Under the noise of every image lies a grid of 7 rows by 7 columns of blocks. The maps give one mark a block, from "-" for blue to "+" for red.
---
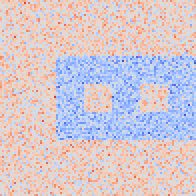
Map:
+ + + + + + +
+ + + + + + +
+ + - - - - -
+ + - + - + -
+ + - - - - -
+ + + + + + +
+ + + + + + +
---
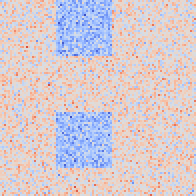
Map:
+ + - - + + +
+ + - - + + +
+ + + + + + +
+ + + + + + +
+ + - - + + +
+ + - - + + +
+ + + + + + +
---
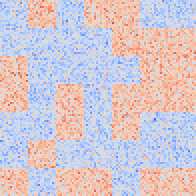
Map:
- + - + + - -
- - - - + + +
+ - - - - + +
+ - + - + + +
- - + - + - -
- + - - - - -
+ - + + - + +
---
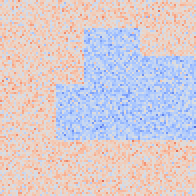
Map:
+ + + + + + +
+ + + - - + +
+ + + - - - -
+ + - - - - -
+ + - - - - -
+ + + + + + +
+ + + + + + +
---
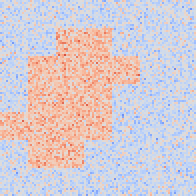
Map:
- - - - - - -
- - + + - - -
- + + + + - -
- + + + - - -
+ + + + - - -
- + + - - - -
- - - - - - -
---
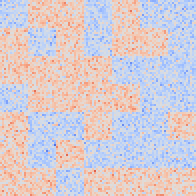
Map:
- + + - + - -
+ - + - + + -
+ + + + - - -
- + + + + - -
+ - - + - - +
+ - + - - - -
+ + - + + + +
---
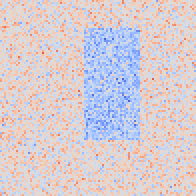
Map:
+ + + + + + +
+ + + - - + +
+ + + - - + +
+ + + - - + +
+ + + - - + +
+ + + + + + +
+ + + + + + +
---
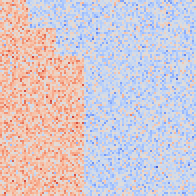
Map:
+ - - - - - -
+ + - - - - -
+ + + - - - -
+ + + - - - -
+ + + - - - -
+ + + - - - -
+ + + - - - -
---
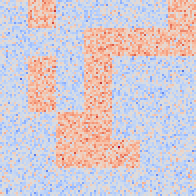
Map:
- + - - - - +
- - - + + + +
- + - + - - -
- + - + - - -
- - + + - - -
- - + + + - -
- - - - - - -
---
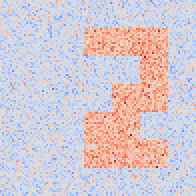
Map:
- - - - - - -
- - - + + + -
- - - - - + -
- - - - + + -
- - - + + - -
- - - + + + -
- - - - - - -
